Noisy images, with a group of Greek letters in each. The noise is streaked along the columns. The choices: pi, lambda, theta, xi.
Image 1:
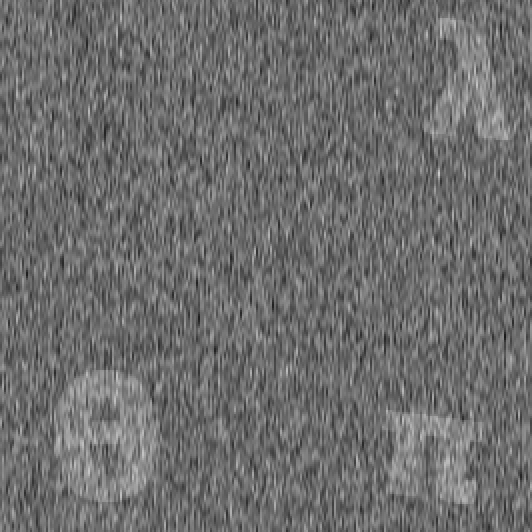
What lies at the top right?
lambda
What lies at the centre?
nothing
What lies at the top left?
nothing
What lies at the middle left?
nothing
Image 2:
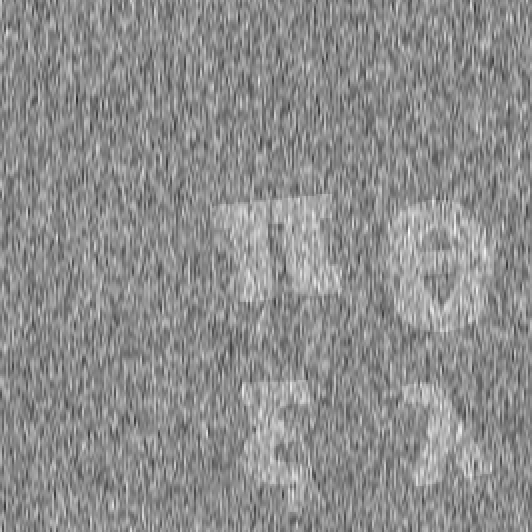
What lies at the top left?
nothing
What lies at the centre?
pi
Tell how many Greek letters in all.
4
